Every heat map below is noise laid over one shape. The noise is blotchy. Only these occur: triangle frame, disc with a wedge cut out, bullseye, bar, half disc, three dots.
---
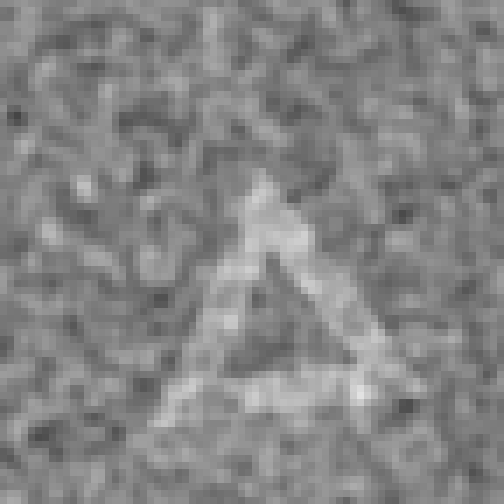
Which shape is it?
triangle frame
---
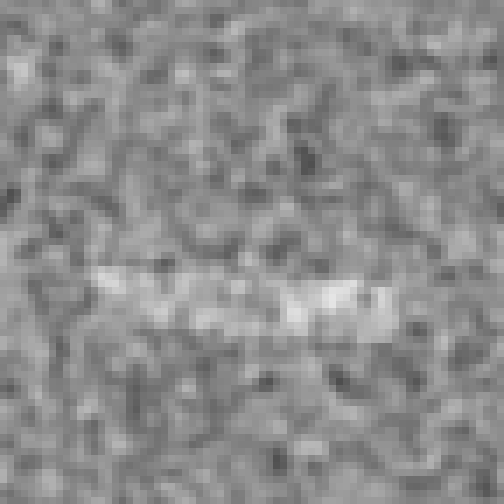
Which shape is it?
bar
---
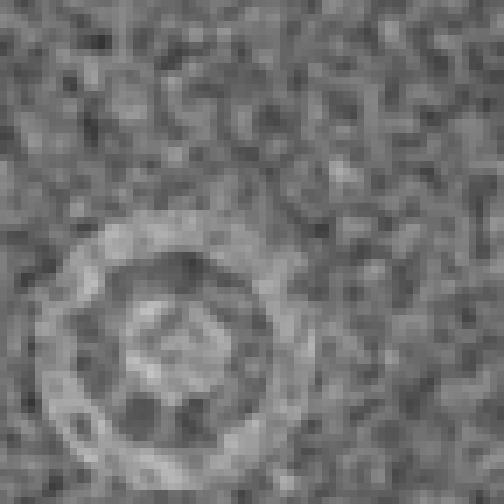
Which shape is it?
bullseye
